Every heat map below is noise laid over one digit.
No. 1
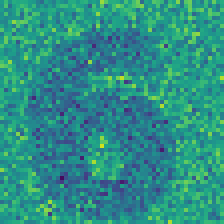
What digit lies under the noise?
6
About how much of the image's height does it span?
nearly all
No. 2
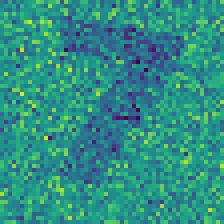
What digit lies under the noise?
7
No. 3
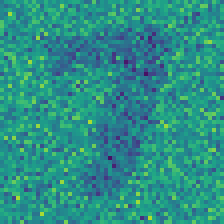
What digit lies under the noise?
7
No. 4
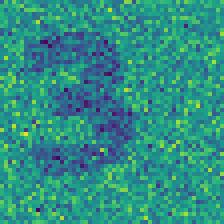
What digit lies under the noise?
3
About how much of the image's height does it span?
two thirds
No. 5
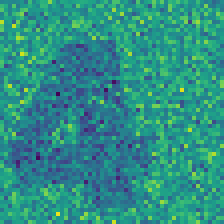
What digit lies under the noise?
4
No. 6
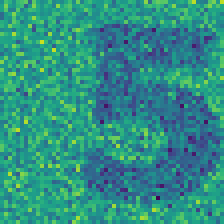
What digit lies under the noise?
5
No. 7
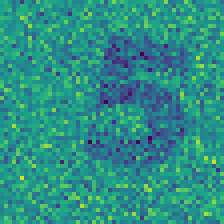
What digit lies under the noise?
5
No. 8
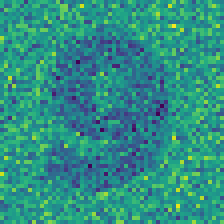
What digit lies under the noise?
9
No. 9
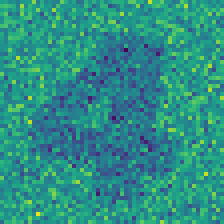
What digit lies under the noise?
4
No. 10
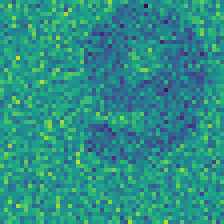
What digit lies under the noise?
9
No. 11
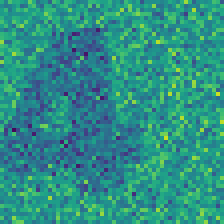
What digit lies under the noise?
4
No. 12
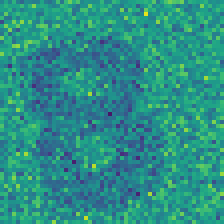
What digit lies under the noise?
8
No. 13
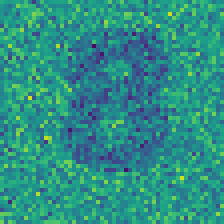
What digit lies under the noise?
8
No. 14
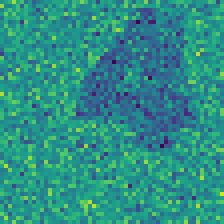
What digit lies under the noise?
4
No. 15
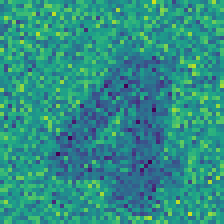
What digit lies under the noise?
4
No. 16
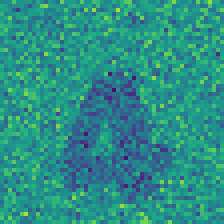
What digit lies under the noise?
4
